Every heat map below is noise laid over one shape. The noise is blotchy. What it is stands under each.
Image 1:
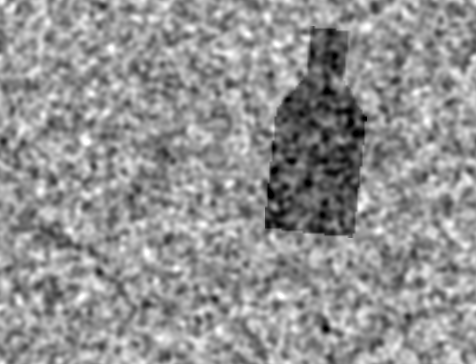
dark bottle
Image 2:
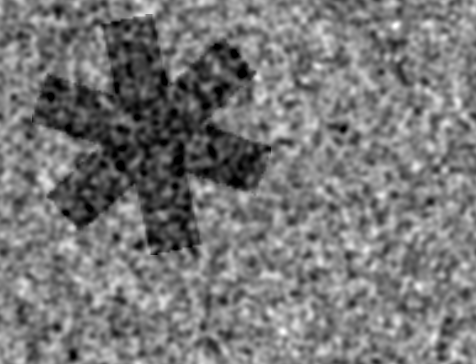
dark asterisk
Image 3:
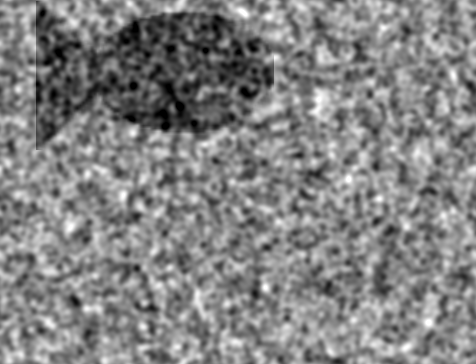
dark fish
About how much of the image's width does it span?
half
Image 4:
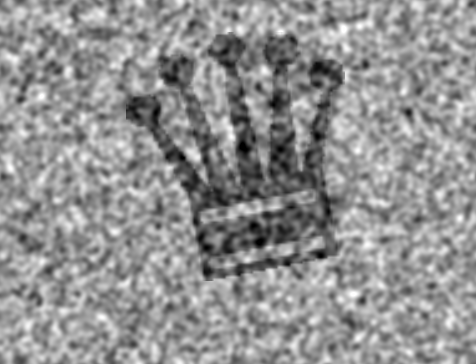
dark chess queen
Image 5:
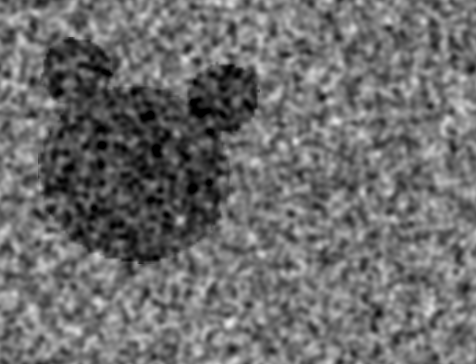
dark bear's head
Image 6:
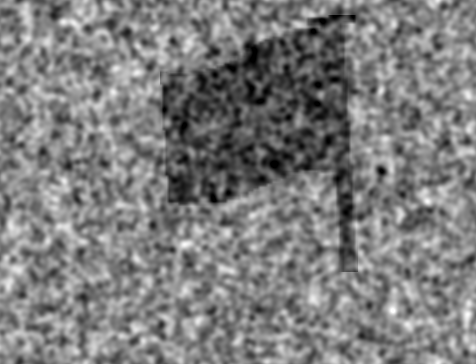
dark flag
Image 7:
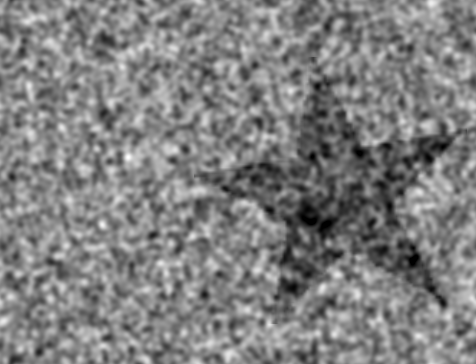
dark star
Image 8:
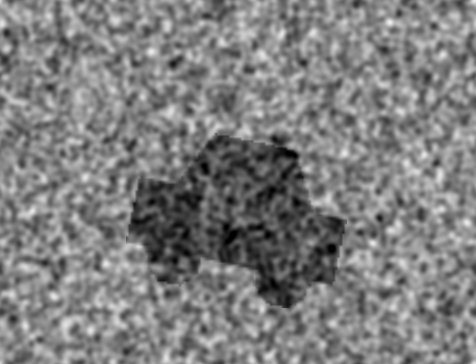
dark car
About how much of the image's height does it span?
half
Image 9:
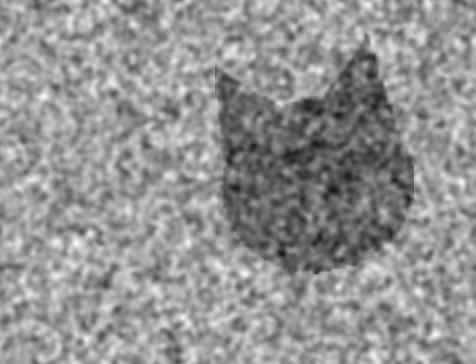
dark cat's head
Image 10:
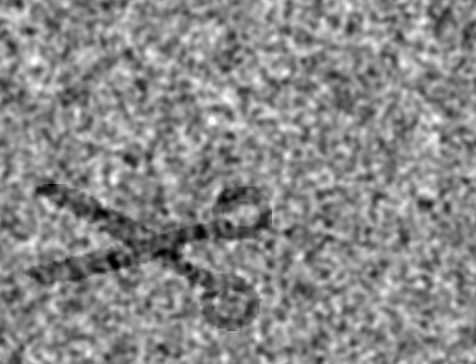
dark pair of scissors
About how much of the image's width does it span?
half
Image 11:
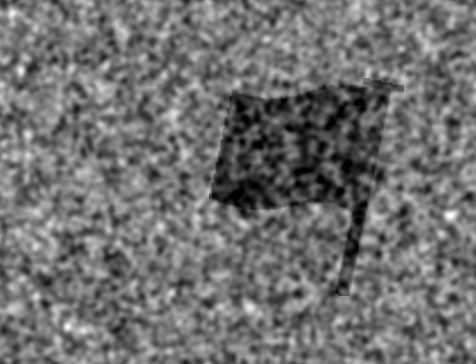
dark flag
